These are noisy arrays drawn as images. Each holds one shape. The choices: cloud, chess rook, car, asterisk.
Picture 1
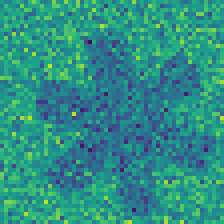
dark asterisk
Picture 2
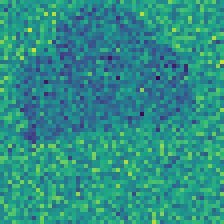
dark cloud
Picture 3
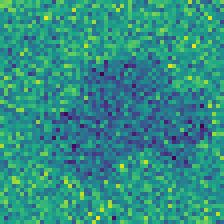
dark car
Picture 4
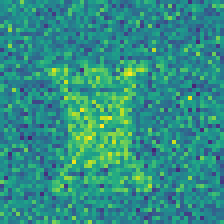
light chess rook
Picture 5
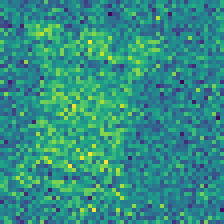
light chess rook
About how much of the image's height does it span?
nearly all
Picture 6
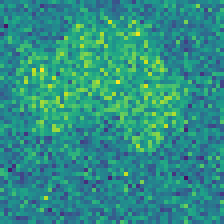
light car
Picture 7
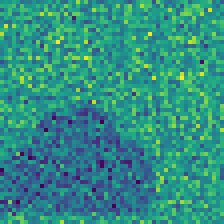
dark cloud
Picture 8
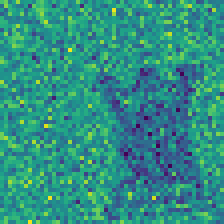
dark chess rook
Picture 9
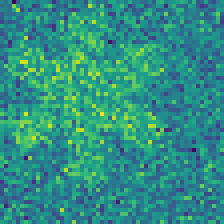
light asterisk
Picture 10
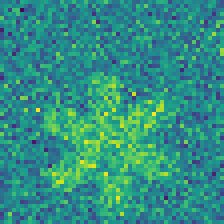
light asterisk
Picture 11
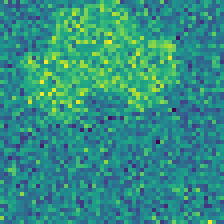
light car
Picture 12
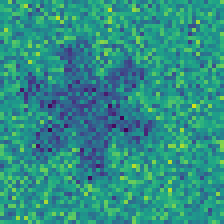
dark asterisk
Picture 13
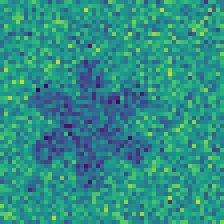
dark asterisk
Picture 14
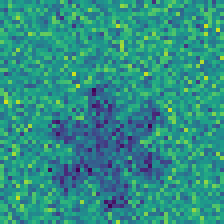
dark asterisk
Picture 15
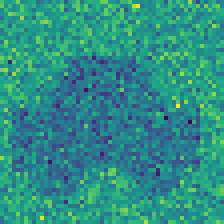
dark car
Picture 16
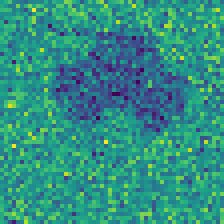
dark car
